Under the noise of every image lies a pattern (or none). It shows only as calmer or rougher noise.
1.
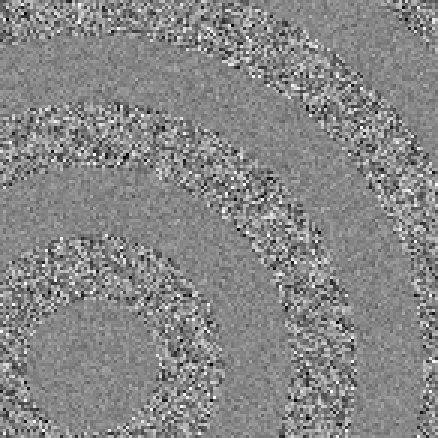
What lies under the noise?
rings round one point
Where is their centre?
bottom left
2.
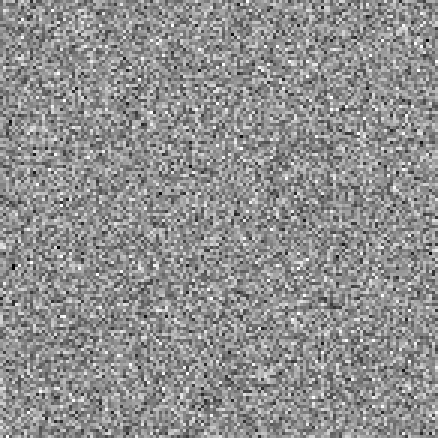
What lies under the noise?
only noise
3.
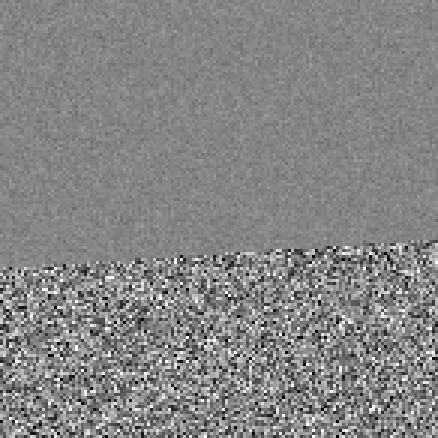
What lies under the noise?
a sharp edge
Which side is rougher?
bottom
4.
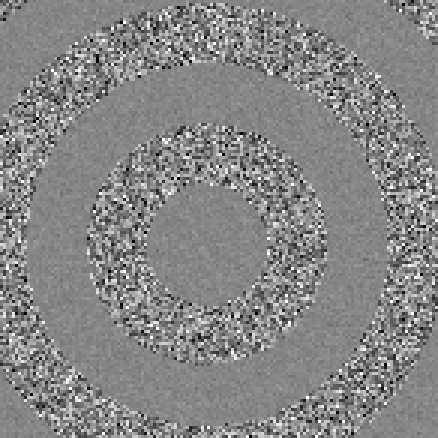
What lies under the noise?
rings round one point
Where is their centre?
centre
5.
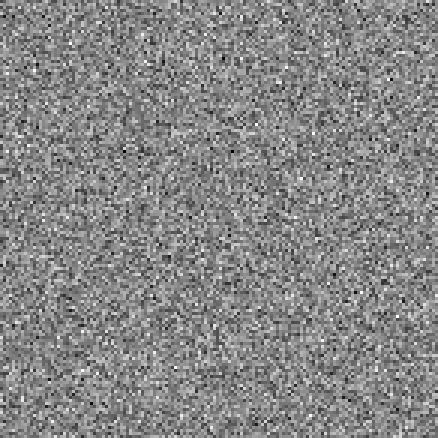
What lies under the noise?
only noise
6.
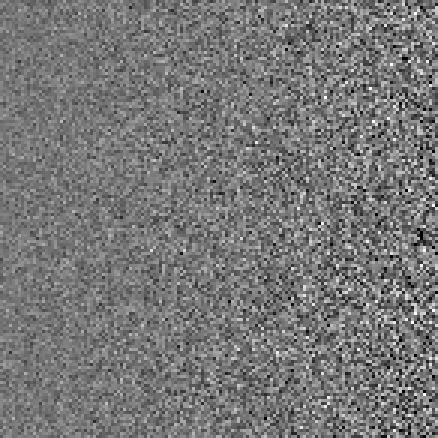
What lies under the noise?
a smooth slope
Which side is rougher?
right
